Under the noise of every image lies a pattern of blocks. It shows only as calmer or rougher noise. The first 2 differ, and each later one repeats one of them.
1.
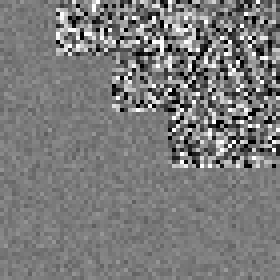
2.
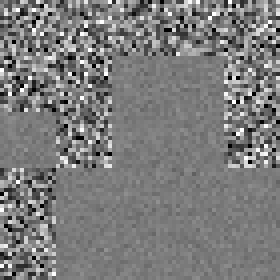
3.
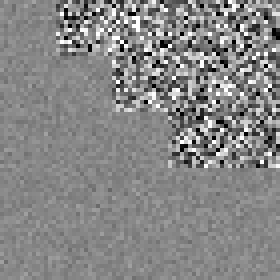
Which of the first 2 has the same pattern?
1
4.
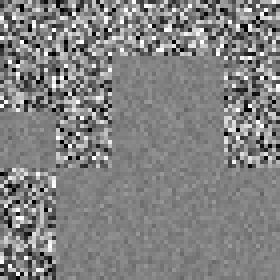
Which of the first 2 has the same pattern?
2
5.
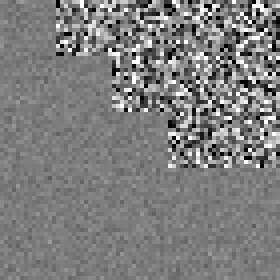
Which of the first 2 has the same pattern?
1
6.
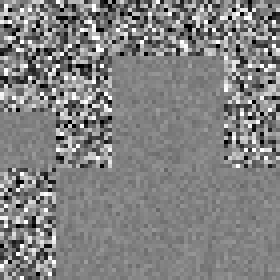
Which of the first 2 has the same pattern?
2
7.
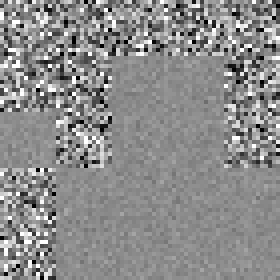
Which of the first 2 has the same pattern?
2
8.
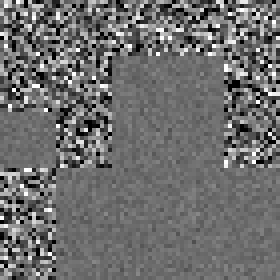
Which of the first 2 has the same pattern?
2
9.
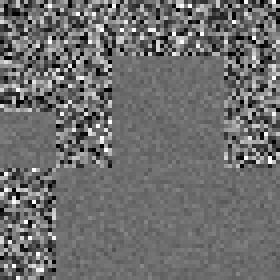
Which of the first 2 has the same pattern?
2
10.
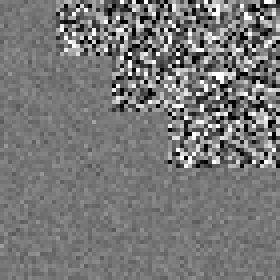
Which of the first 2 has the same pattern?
1
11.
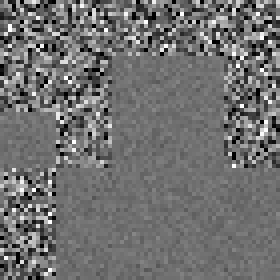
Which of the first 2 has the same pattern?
2
